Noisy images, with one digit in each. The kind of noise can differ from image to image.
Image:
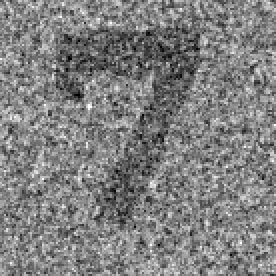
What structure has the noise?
blotchy
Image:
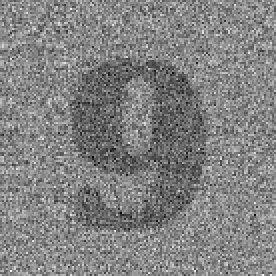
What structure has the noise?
low rank plus noise
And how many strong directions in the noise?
five to eight
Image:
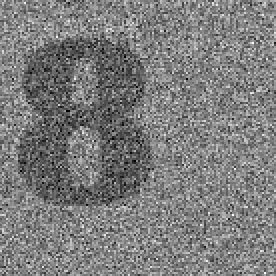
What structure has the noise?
low rank plus noise
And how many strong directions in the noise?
five to eight
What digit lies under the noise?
8
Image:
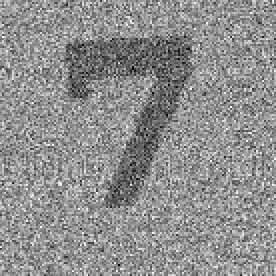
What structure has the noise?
low rank plus noise
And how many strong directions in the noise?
one
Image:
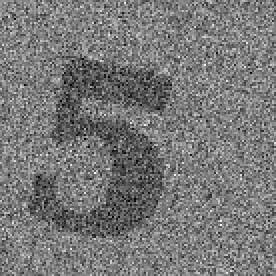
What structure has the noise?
independent entries
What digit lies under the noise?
5
